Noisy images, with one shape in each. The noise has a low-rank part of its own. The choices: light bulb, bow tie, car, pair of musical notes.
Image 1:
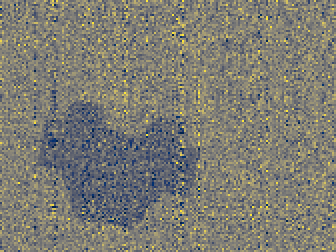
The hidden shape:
car
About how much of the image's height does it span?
half
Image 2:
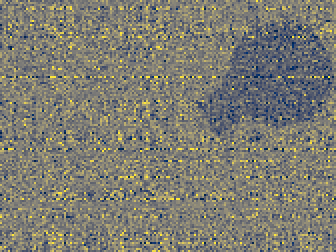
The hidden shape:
light bulb
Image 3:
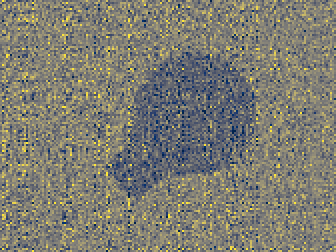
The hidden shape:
light bulb
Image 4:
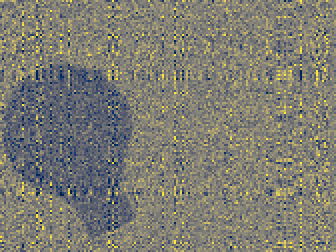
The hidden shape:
light bulb
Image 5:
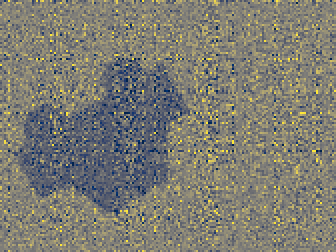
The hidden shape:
car
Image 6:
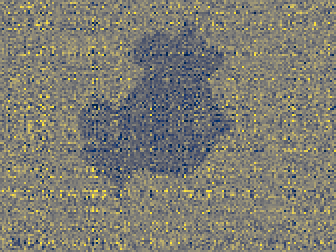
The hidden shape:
car
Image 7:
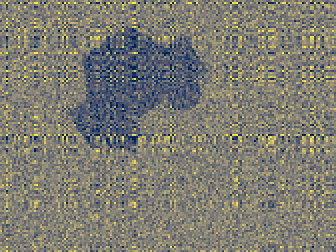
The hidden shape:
car
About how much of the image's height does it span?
half
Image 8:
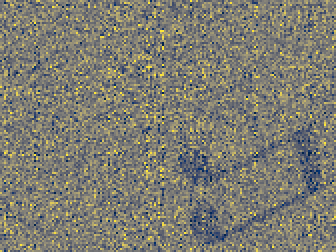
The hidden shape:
pair of musical notes
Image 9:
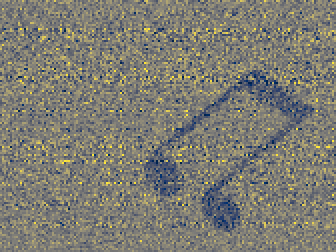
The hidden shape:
pair of musical notes
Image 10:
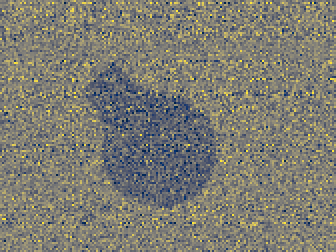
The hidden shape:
light bulb
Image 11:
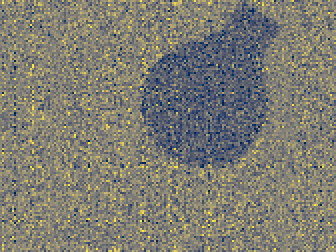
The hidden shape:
light bulb
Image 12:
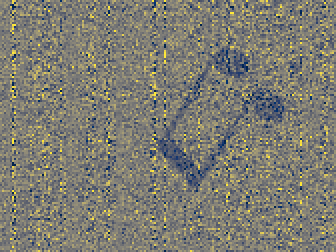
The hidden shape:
pair of musical notes
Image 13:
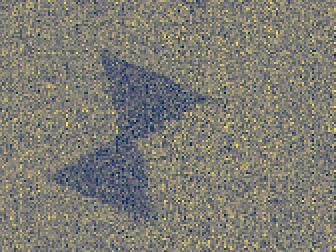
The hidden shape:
bow tie
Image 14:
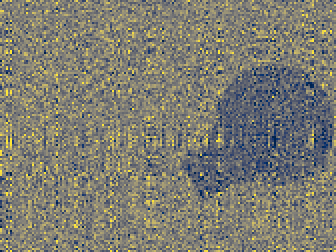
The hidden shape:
light bulb
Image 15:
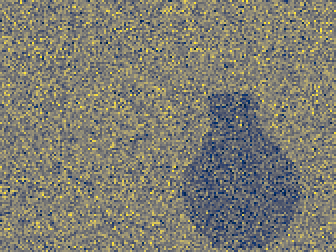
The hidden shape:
light bulb
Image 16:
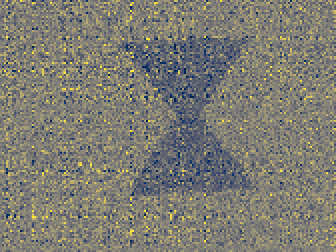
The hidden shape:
bow tie
